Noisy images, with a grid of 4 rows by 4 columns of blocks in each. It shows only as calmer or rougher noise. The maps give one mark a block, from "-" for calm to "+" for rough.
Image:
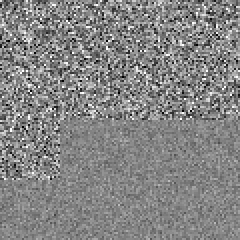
+ + + +
+ + + +
+ - - -
- - - -
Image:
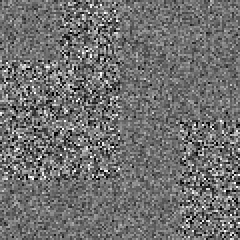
- + - -
+ + - -
+ + - +
- - - +
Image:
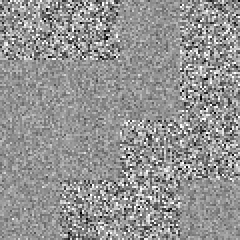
+ + - +
- - - +
- - + +
- + + -
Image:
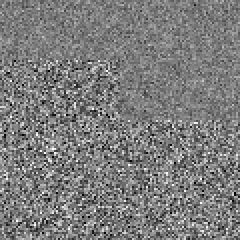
- - - -
+ + - -
+ + + +
+ + + +
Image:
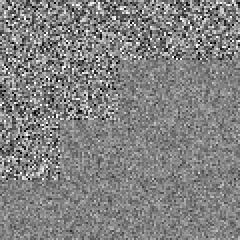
+ + + +
+ + - -
+ - - -
- - - -
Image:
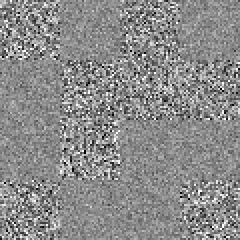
+ - + -
- + + +
- + - -
+ - - +
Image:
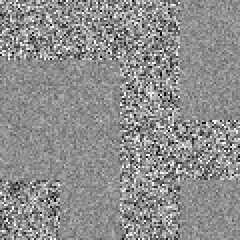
+ + + -
- - + -
- - + +
+ - + -
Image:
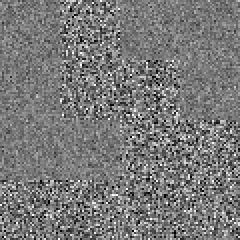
- + - -
- + + -
- - + +
+ + + +
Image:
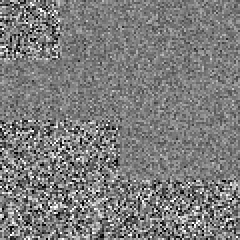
+ - - -
- - - -
+ + - -
+ + + +
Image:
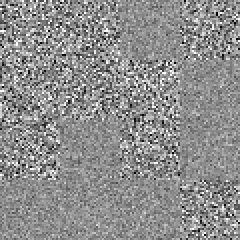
+ + - +
+ + + -
+ - + -
- - - +
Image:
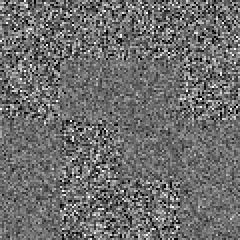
+ + + +
+ - - +
- + - -
- + + -
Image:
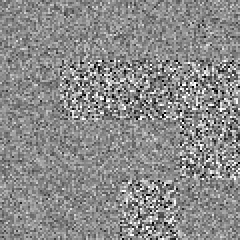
- - - -
- + + +
- - - +
- - + -
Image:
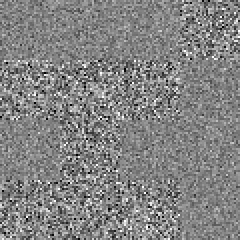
- - - +
+ + + -
- + - -
+ + + -
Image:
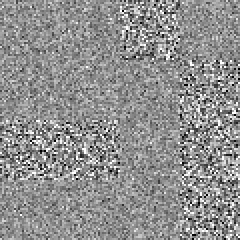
- - + -
- - - +
+ + - +
- - - +
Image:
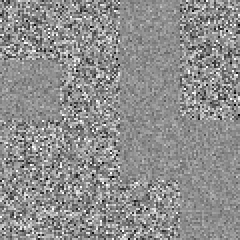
+ + - +
- + - +
+ + - -
+ + + -
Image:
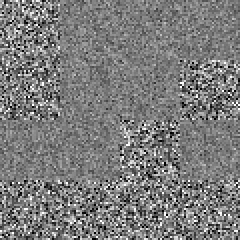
+ - - -
+ - - +
- - + -
+ + + +
